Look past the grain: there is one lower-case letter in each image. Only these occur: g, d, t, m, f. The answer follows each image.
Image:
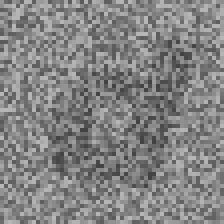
d
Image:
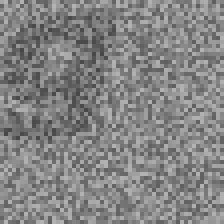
g
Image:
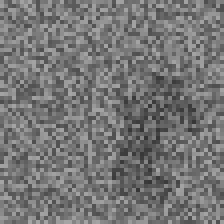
t
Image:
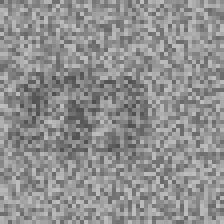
m
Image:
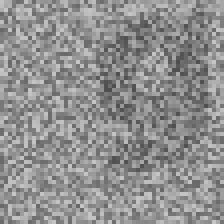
g
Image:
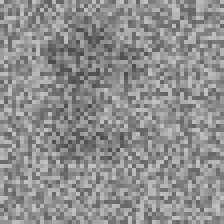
t
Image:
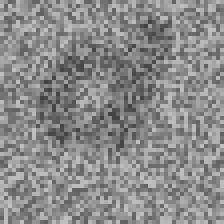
d
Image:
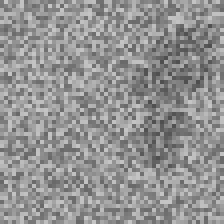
f
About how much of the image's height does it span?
two thirds
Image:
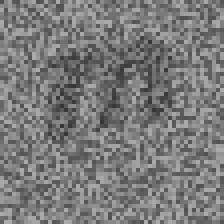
m
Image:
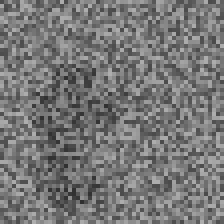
t
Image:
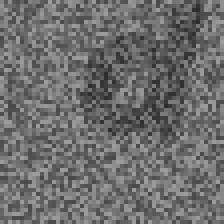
d
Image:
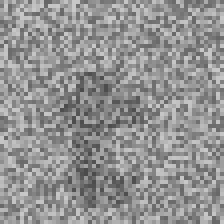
t
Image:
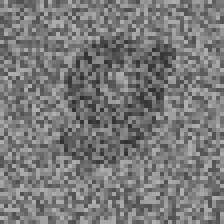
g
